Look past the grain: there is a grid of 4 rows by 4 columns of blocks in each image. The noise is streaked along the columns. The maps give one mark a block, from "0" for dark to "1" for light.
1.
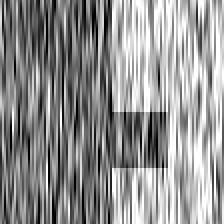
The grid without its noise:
0 0 1 1
0 0 1 1
0 0 0 1
0 0 1 1
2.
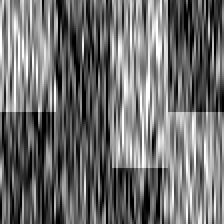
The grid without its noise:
1 0 1 0
1 0 1 0
0 0 1 1
0 0 0 1
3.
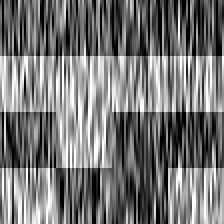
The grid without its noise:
0 0 0 0
1 1 1 1
0 1 0 0
1 0 0 1
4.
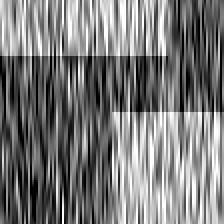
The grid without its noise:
1 1 1 0
0 0 0 0
0 0 1 1
0 0 1 1
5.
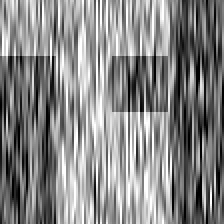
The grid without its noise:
1 1 1 0
0 1 0 0
0 1 1 0
0 1 1 0
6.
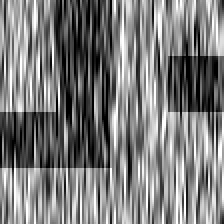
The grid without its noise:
1 0 1 1
1 0 1 0
0 0 1 1
1 1 1 1
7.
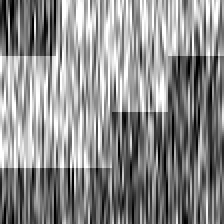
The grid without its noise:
0 1 1 1
1 1 1 0
1 1 0 0
0 0 0 0
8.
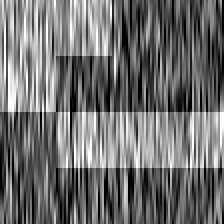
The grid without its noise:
1 1 0 0
1 0 0 0
0 1 1 1
0 0 0 0
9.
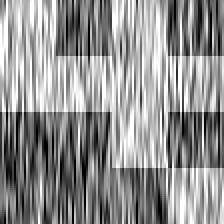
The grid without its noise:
1 0 1 0
1 1 1 1
0 0 1 0
0 0 0 1
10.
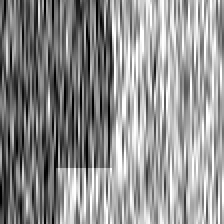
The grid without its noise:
0 0 1 1
0 0 1 1
0 0 1 1
0 1 1 1
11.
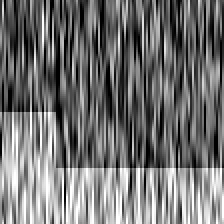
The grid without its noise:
0 0 0 0
0 0 0 0
1 0 0 0
1 1 1 1
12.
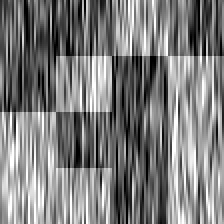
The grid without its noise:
0 0 1 0
0 1 0 1
1 0 0 1
1 1 0 1
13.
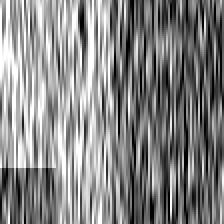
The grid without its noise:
1 1 0 0
1 1 0 0
1 1 0 0
0 1 0 0
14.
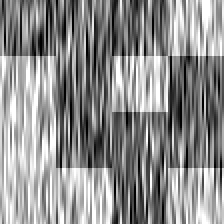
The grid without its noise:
0 0 0 1
1 0 1 0
1 0 0 0
1 1 0 1
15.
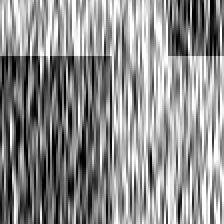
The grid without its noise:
1 1 1 0
0 0 1 1
0 0 1 1
0 0 1 1
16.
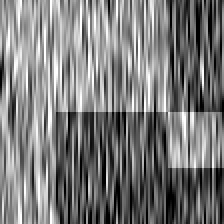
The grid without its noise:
1 1 1 0
1 1 1 0
1 0 0 1
1 0 0 0
